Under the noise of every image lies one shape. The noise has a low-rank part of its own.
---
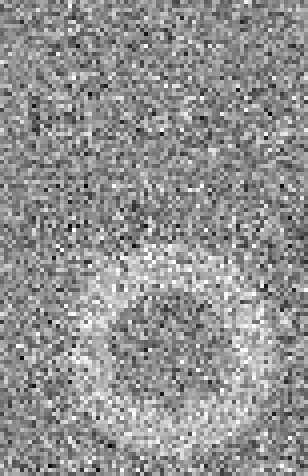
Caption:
light ring
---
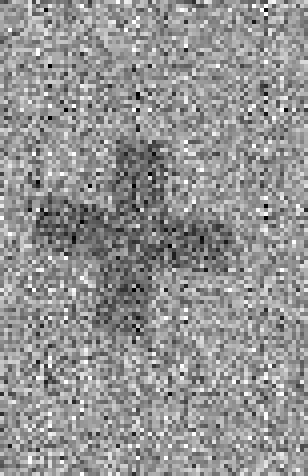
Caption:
dark cross
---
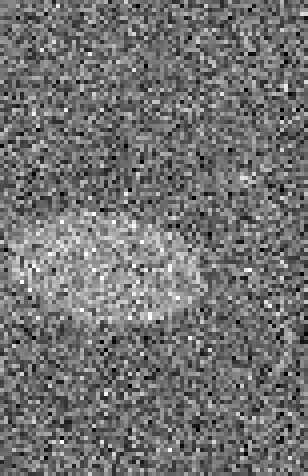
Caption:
light ellipse
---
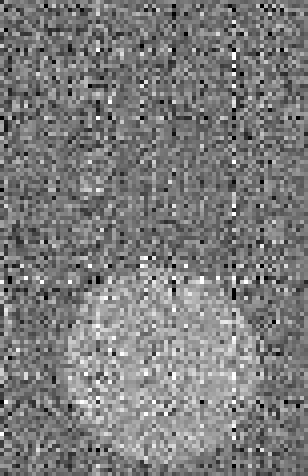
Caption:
light disc
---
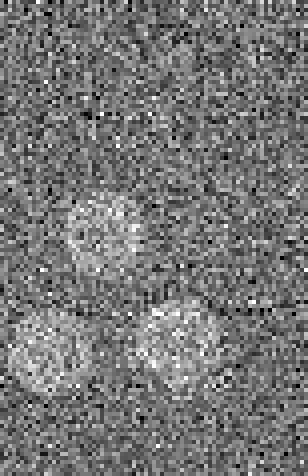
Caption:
light three dots
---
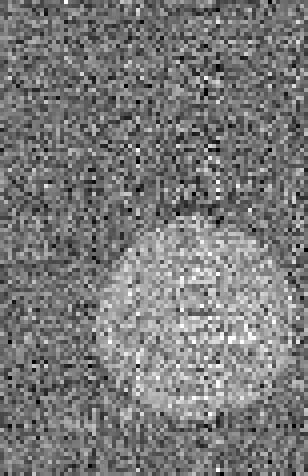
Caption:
light disc
